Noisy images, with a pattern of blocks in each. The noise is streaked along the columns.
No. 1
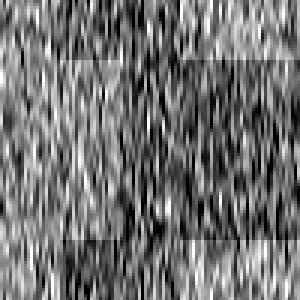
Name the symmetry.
top and bottom mirror each other
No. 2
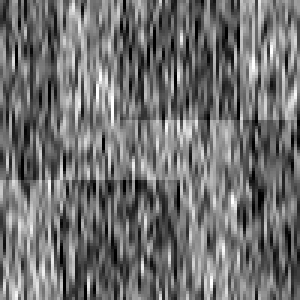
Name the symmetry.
the same after a half turn
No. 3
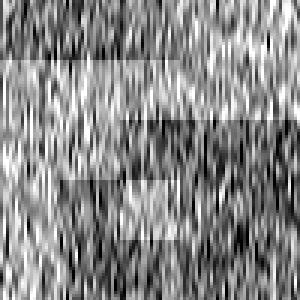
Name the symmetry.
no symmetry
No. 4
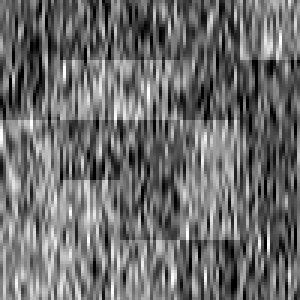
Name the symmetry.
mirrored about the diagonal from the bottom left
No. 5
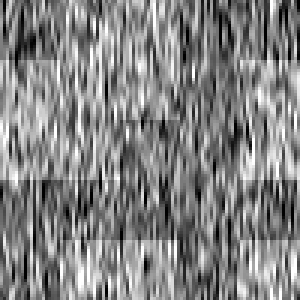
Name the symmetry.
mirrored about the diagonal from the top left
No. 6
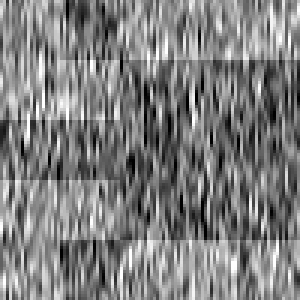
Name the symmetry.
top and bottom mirror each other
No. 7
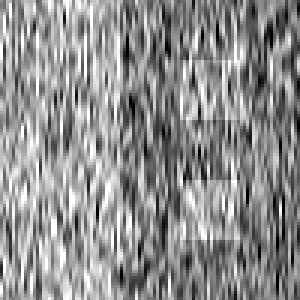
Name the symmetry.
top and bottom mirror each other
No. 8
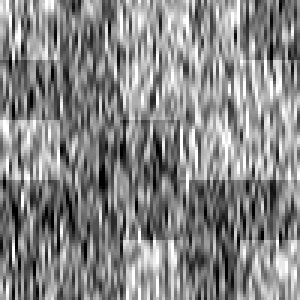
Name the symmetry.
mirrored about the diagonal from the bottom left
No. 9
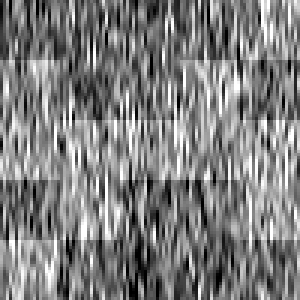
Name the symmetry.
the same after a half turn
